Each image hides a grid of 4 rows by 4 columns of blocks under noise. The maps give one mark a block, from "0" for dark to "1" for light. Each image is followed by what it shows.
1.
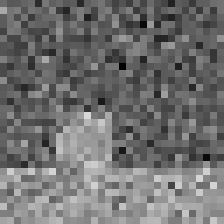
0 0 0 0
0 0 0 0
0 1 0 0
1 1 1 1
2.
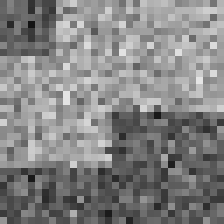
0 1 1 1
1 1 1 1
1 1 0 0
0 0 0 0
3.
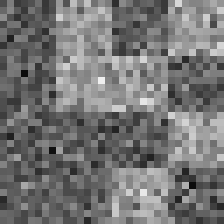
0 1 0 1
0 1 1 0
0 0 0 1
0 0 1 0
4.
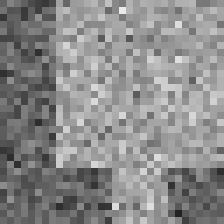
0 1 1 1
0 1 1 1
0 1 1 1
0 0 1 0
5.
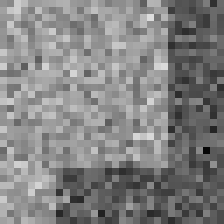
1 1 1 0
1 1 1 0
1 1 1 0
1 0 0 0
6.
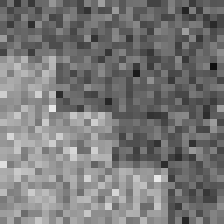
0 0 0 0
1 0 0 0
1 1 0 0
1 1 1 0
